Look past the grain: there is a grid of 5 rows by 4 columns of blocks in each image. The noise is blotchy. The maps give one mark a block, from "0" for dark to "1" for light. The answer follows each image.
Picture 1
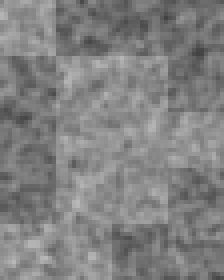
1000
0110
0111
0110
1100
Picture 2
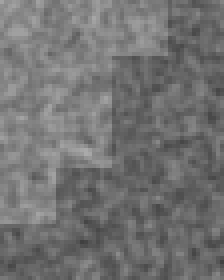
1110
1100
1100
1000
0000
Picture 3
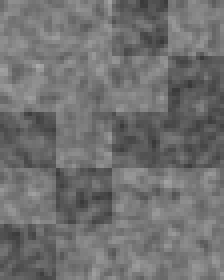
1101
1110
0100
1011
0111
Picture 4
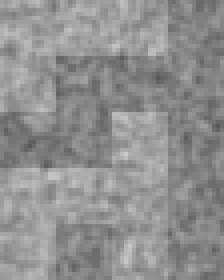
1110
1000
0010
1110
1010
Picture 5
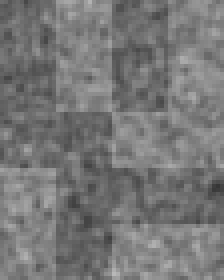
0101
0101
0011
1000
1011
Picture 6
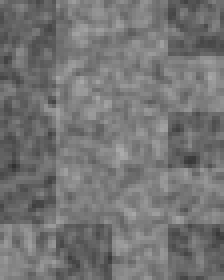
0110
0111
0110
0111
1010
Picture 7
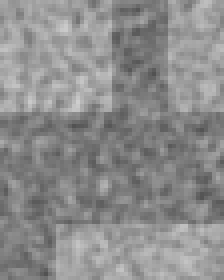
1101
1101
0000
0000
0111
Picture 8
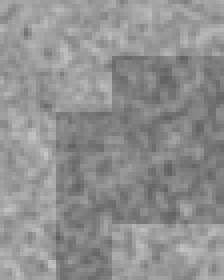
1111
1100
1000
1000
1011
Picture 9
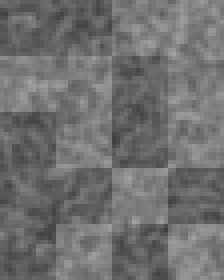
0011
1101
0101
0010
0101
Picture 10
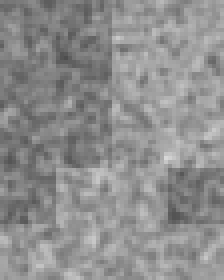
0011
0011
0011
0110
1111
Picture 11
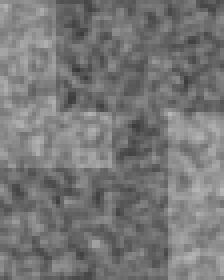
1000
1000
1101
0001
0001
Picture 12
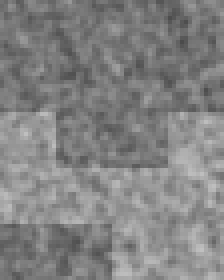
0000
0000
1001
1111
0011
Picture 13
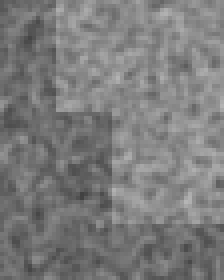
0111
0111
0011
0011
0000
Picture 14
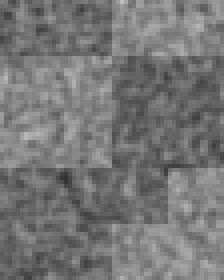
0011
1100
1100
0001
0011
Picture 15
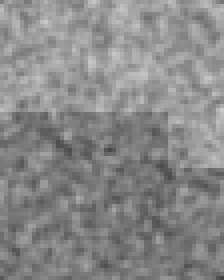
1111
1111
0001
0000
0000
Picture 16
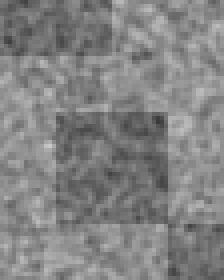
0011
1111
1001
1001
1110
